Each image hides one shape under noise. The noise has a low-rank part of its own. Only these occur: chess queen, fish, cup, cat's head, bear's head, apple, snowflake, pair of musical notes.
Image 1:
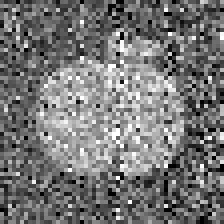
apple
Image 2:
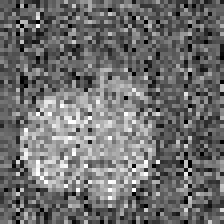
apple
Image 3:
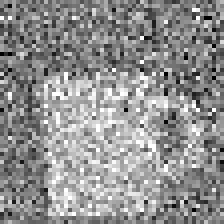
cup
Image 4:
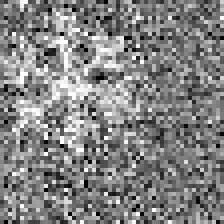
snowflake
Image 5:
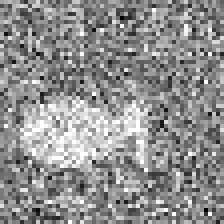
fish
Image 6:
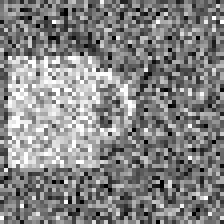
cup
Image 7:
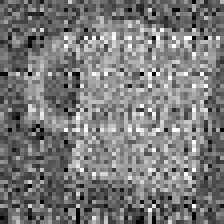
cup
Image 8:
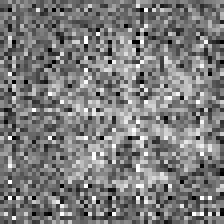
snowflake
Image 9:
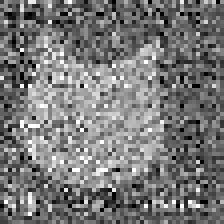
cat's head
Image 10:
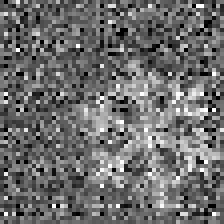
snowflake
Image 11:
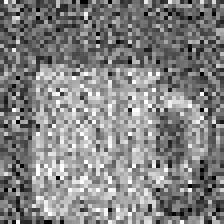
cup
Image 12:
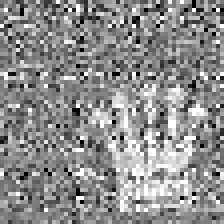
chess queen
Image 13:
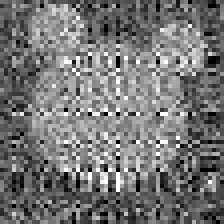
bear's head
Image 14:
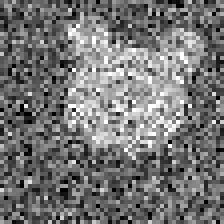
bear's head
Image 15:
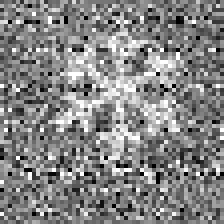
snowflake
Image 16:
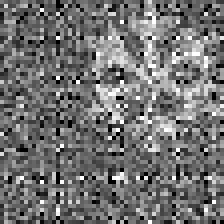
snowflake
